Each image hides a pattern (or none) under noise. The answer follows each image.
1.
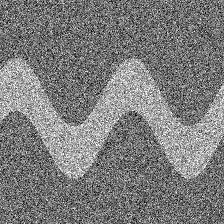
a wavy band
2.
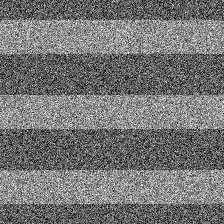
horizontal stripes
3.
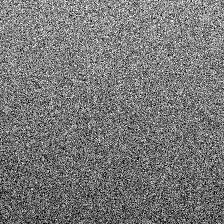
a smooth slope
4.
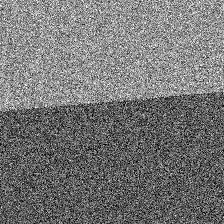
a sharp edge
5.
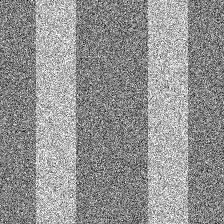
vertical stripes
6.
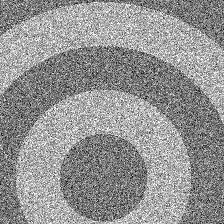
rings round one point
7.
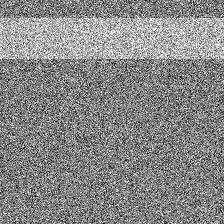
one horizontal stripe
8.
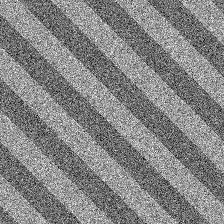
diagonal stripes
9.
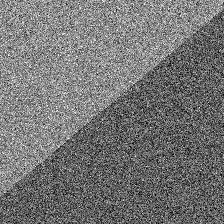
a sharp edge
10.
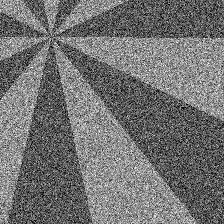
spokes from one point
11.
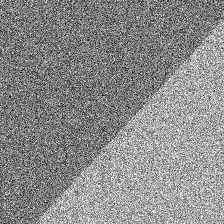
a sharp edge
